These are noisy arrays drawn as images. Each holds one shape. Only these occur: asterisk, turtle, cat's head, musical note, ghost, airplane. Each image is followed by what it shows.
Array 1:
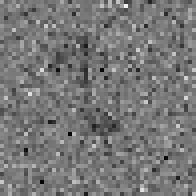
musical note
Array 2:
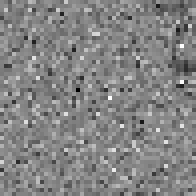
musical note
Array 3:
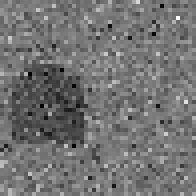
ghost
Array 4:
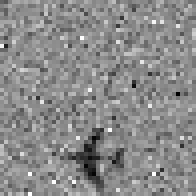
airplane
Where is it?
bottom middle
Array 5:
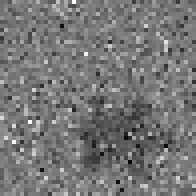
turtle
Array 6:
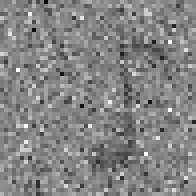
musical note
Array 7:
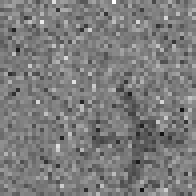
airplane
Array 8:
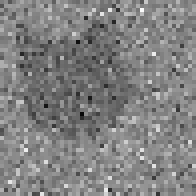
cat's head
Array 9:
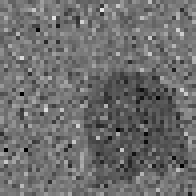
ghost
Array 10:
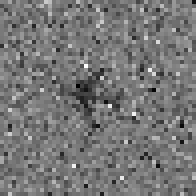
airplane
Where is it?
centre
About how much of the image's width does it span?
a third
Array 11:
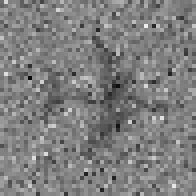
airplane
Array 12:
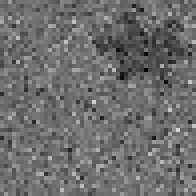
turtle
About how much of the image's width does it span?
half
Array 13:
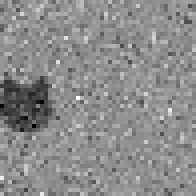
cat's head
